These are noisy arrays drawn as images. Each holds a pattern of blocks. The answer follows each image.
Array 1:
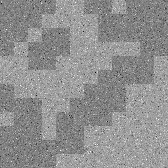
mirrored about the diagonal from the top left
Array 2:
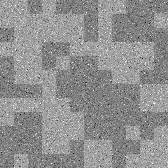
mirrored about the diagonal from the top left
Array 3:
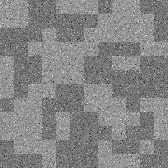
mirrored about the diagonal from the top left
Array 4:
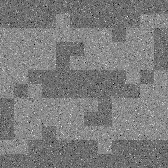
the same after a half turn
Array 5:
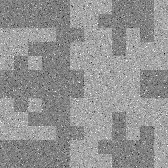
top and bottom mirror each other
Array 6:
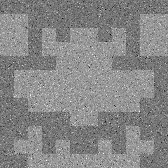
left and right mirror each other
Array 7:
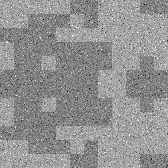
top and bottom mirror each other
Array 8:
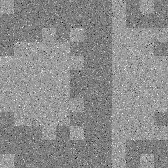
top and bottom mirror each other
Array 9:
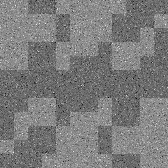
the same after a half turn
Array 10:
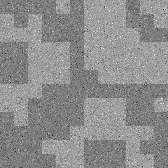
mirrored about the diagonal from the bottom left
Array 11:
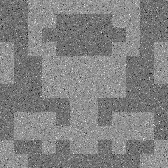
left and right mirror each other
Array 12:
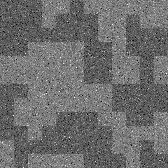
no symmetry
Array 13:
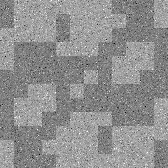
the same after a half turn
